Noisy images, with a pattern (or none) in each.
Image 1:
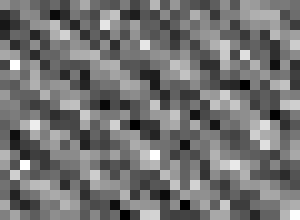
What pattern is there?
diagonal stripes
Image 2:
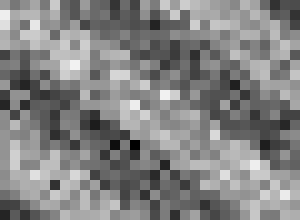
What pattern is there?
diagonal stripes
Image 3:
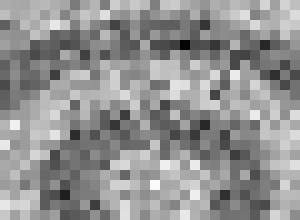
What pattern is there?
rings round one point
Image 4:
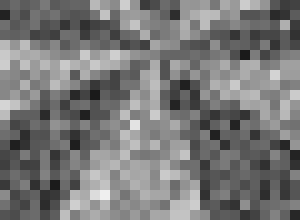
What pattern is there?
spokes from one point
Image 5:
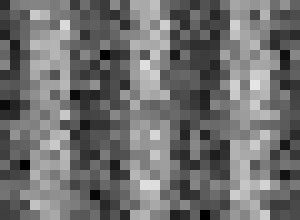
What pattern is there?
vertical stripes
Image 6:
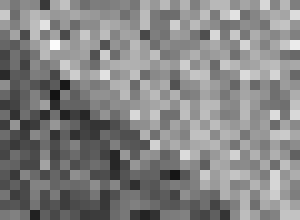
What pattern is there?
a sharp edge
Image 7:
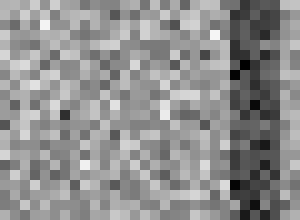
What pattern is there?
one vertical stripe
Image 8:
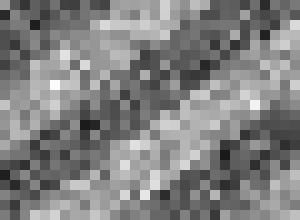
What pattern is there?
diagonal stripes
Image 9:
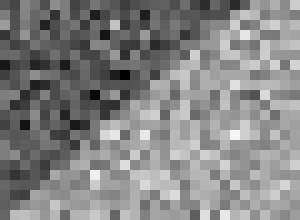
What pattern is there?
a sharp edge
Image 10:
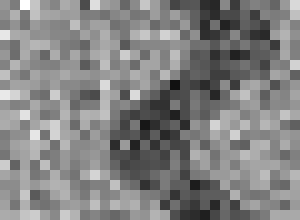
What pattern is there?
a wavy band
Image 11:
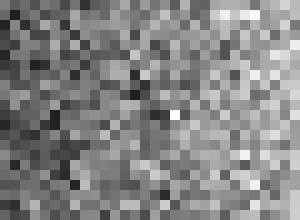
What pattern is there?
a smooth slope
